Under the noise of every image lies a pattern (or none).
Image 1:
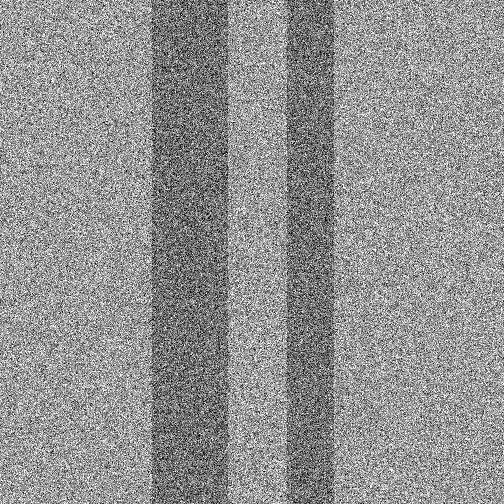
bands of columns
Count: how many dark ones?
2
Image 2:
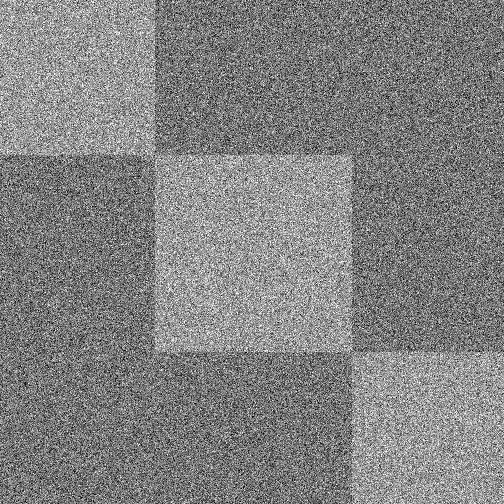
blocks along the diagonal
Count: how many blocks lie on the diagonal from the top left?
3
